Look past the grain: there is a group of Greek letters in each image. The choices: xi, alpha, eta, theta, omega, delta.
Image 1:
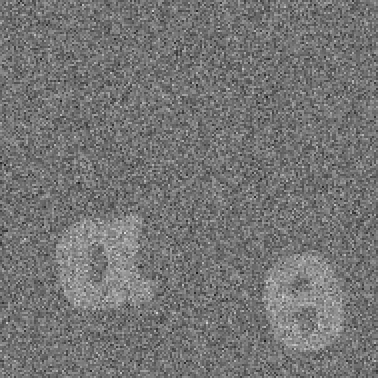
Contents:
bottom left: light alpha; bottom right: light theta
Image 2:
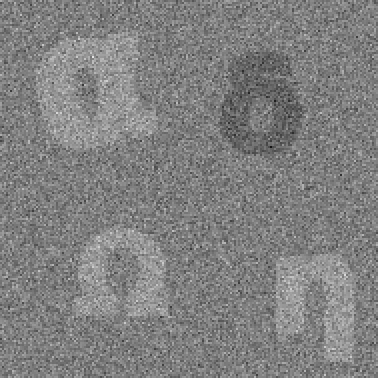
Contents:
top left: light alpha; top right: dark delta; bottom left: light omega; bottom right: light eta
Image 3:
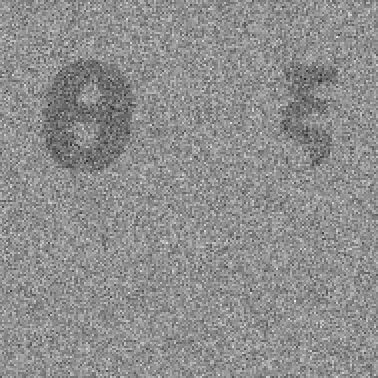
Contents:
top left: dark theta; top right: dark xi
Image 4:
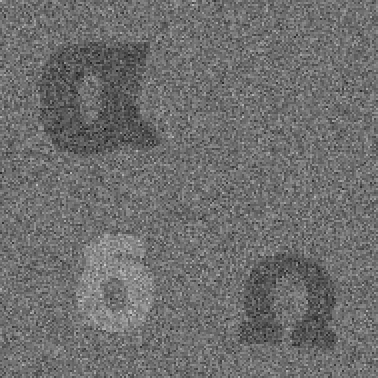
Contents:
top left: dark alpha; bottom left: light delta; bottom right: dark omega
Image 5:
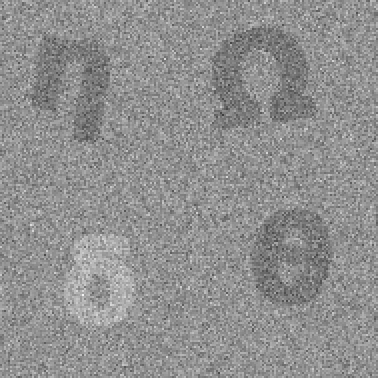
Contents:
top left: dark eta; top right: dark omega; bottom left: light delta; bottom right: dark theta
